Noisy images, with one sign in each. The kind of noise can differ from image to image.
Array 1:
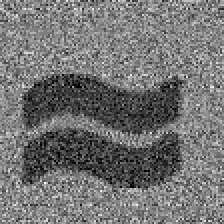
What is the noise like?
rows of uneven size
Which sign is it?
approximately sign
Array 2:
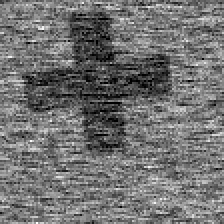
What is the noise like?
streaked along the rows
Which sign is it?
plus sign
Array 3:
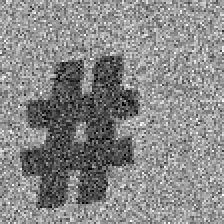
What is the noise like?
independent entries
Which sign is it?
hash sign
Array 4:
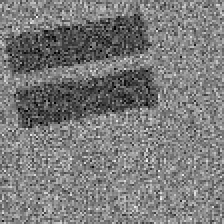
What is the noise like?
low rank plus noise
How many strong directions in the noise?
five to eight
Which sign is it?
equals sign
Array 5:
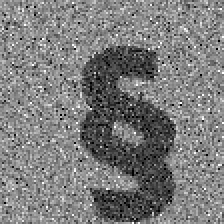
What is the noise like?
heavy tails
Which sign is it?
section sign
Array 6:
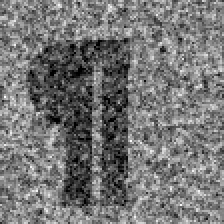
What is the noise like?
blotchy
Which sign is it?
pilcrow
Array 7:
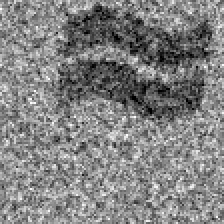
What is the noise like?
blotchy
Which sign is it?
approximately sign
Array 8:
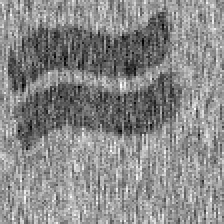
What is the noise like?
streaked along the columns
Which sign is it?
approximately sign
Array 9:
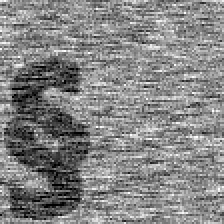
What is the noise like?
streaked along the rows
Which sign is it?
section sign
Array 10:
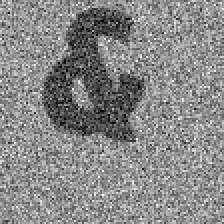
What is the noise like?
independent entries
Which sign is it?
ampersand
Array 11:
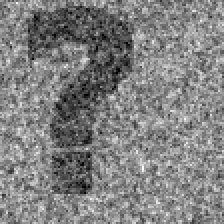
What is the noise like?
blotchy
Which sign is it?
question mark
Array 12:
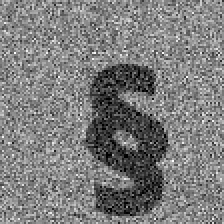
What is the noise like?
low rank plus noise
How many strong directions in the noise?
two
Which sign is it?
section sign
